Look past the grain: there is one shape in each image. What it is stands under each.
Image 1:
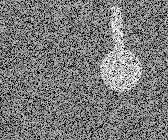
lollipop
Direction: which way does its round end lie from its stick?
down
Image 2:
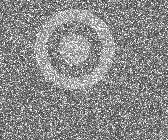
bullseye
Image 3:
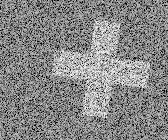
cross
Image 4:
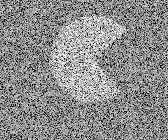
disc with a wedge cut out
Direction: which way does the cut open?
right
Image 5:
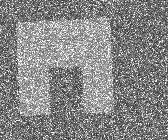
square with a notch
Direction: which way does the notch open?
down
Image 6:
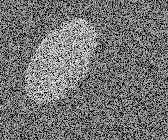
ellipse
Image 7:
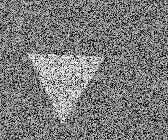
triangle
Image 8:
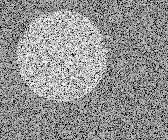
disc
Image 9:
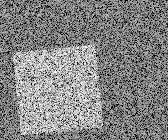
square
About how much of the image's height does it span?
two thirds
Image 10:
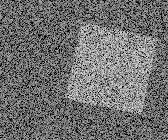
square
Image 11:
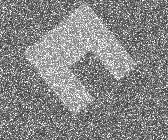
square with a notch
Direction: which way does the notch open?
down and right
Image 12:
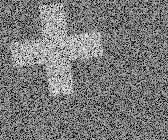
cross
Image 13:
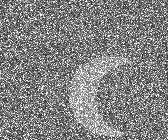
crescent
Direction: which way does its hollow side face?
right
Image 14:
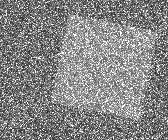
square
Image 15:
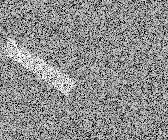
bar
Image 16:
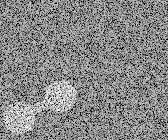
dumbbell
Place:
bottom left
